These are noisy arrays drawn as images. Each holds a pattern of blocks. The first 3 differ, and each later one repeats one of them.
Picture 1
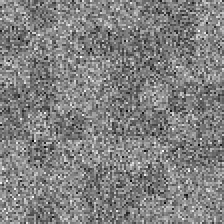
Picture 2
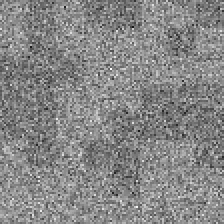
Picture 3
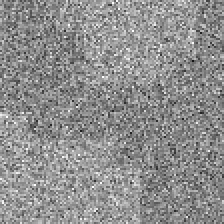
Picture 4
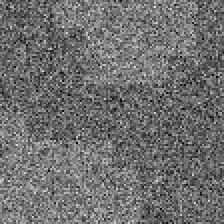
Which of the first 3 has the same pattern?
3
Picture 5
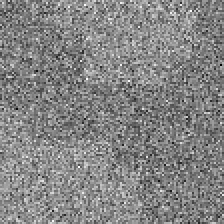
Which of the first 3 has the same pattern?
3
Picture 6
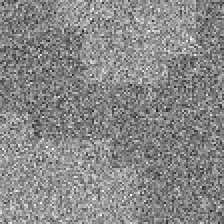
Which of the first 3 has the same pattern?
3
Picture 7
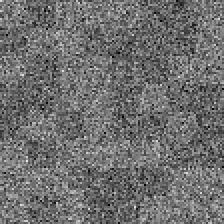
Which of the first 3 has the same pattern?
1
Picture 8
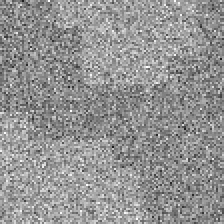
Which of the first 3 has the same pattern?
3
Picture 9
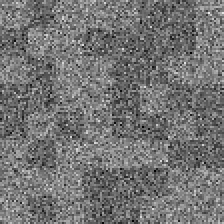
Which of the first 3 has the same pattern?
1
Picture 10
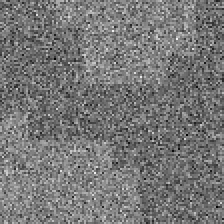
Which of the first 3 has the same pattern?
3
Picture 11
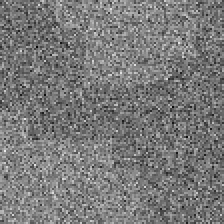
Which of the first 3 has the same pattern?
3
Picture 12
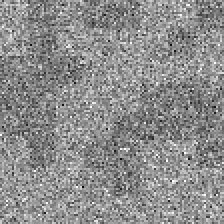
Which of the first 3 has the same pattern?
2
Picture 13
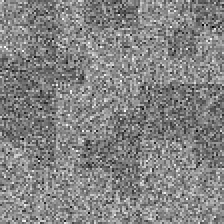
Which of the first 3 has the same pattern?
2
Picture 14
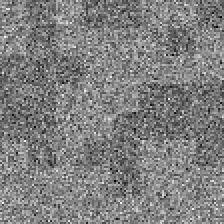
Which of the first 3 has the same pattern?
2
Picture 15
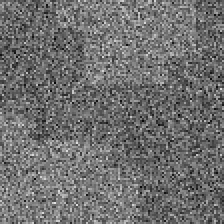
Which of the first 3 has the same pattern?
3
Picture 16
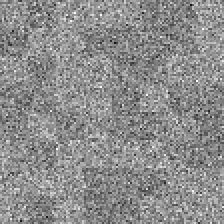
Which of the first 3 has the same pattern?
1
